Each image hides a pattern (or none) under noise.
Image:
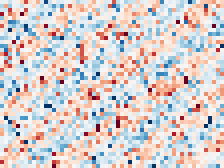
diagonal stripes
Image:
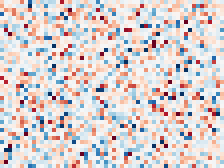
only noise
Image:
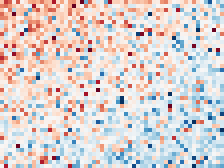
a smooth slope
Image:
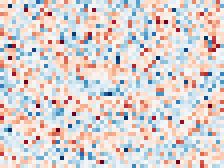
rings round one point
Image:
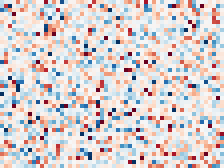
only noise
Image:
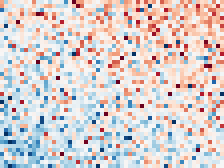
a smooth slope
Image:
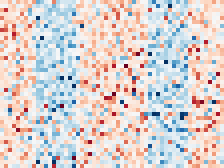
vertical stripes
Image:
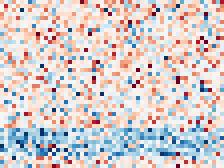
one horizontal stripe
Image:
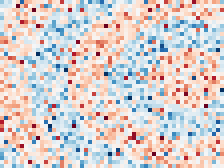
rings round one point
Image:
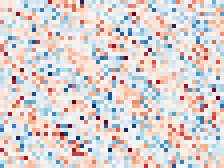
diagonal stripes
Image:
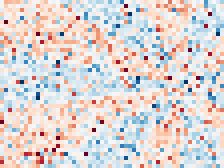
spokes from one point
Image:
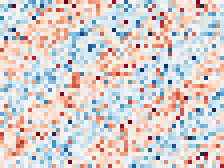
diagonal stripes
